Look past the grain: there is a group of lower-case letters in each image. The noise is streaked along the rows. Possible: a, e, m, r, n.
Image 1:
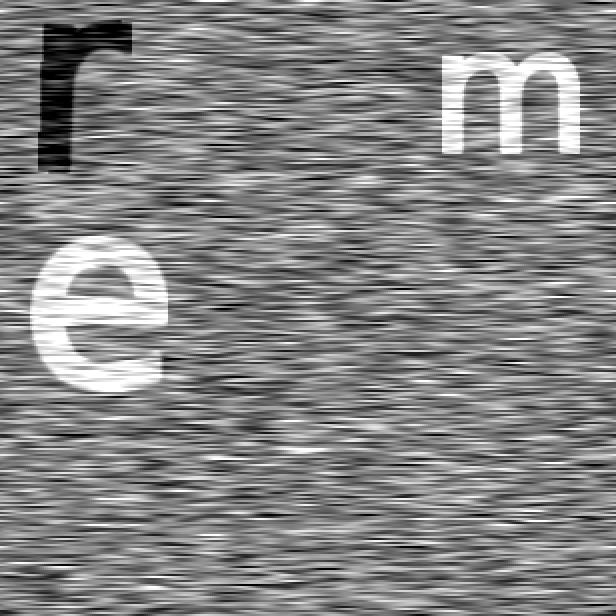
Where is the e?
middle left
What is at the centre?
nothing
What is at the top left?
r
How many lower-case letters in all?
3
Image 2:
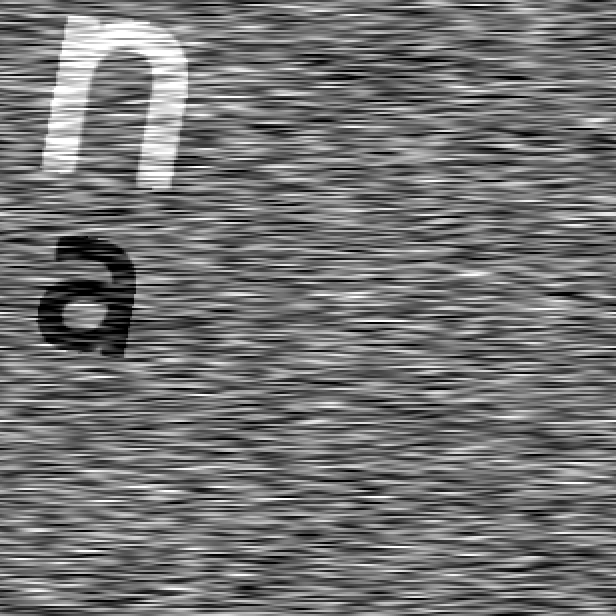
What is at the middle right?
nothing
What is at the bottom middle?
nothing
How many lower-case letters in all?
2
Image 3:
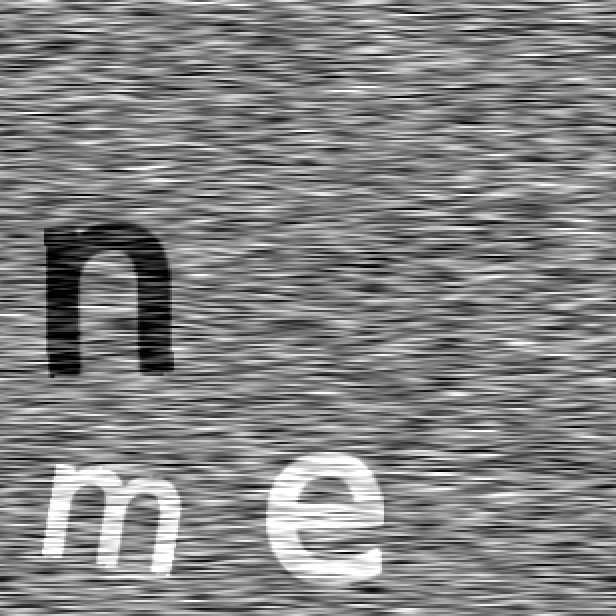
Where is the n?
middle left
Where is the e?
bottom middle
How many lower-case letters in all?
3
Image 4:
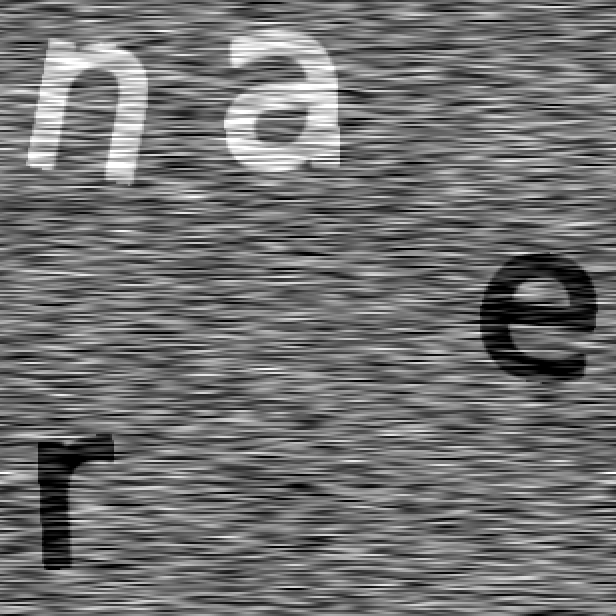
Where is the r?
bottom left
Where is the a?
top middle
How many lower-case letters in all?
4
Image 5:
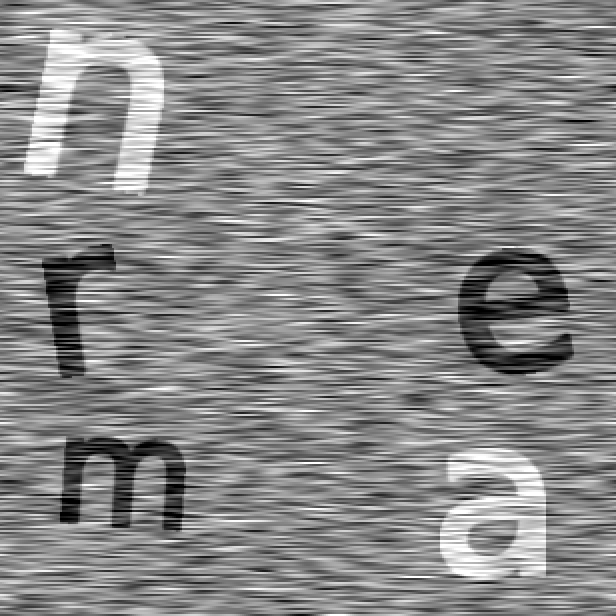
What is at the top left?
n
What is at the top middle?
nothing
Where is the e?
middle right
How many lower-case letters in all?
5
